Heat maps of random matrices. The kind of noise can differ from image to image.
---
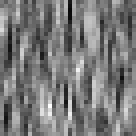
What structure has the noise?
streaked along the columns
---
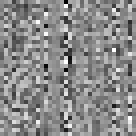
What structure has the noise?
columns of uneven size
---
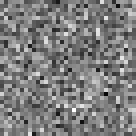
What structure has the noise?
independent entries
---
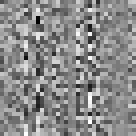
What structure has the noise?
columns of uneven size
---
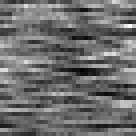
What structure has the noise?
streaked along the rows
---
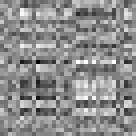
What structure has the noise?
low rank plus noise
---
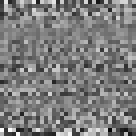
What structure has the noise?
rows of uneven size
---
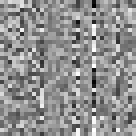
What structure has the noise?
columns of uneven size
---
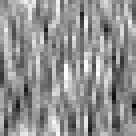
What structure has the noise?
streaked along the columns
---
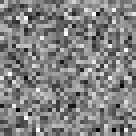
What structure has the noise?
independent entries
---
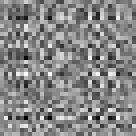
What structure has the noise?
low rank plus noise
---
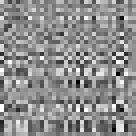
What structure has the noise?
low rank plus noise
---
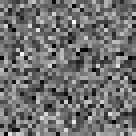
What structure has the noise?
independent entries
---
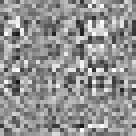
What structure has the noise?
low rank plus noise
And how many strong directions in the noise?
two
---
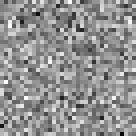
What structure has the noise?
independent entries
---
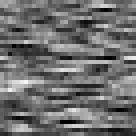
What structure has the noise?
streaked along the rows
